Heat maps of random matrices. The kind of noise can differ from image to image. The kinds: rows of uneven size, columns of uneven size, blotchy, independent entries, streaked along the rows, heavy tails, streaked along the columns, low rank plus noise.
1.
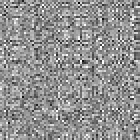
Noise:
low rank plus noise
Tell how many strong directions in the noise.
one
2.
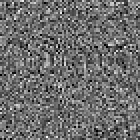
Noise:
low rank plus noise
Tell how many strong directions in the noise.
three or four
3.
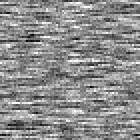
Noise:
streaked along the rows
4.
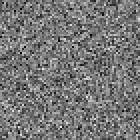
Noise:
independent entries
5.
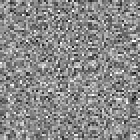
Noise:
low rank plus noise
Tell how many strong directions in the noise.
two
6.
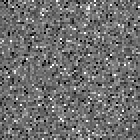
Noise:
heavy tails
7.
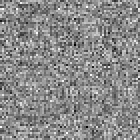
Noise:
low rank plus noise
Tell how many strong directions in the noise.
five to eight
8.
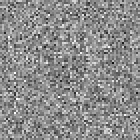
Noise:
low rank plus noise
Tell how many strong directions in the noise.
five to eight
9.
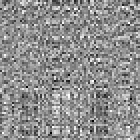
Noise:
low rank plus noise
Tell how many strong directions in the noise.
one
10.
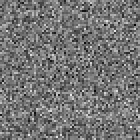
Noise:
independent entries
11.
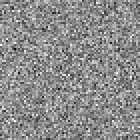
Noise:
independent entries
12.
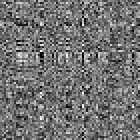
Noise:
low rank plus noise
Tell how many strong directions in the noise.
one
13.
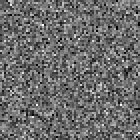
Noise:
independent entries
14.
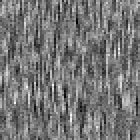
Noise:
streaked along the columns
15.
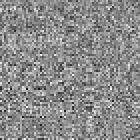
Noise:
low rank plus noise
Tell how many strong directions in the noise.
three or four
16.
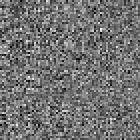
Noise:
low rank plus noise
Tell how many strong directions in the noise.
five to eight
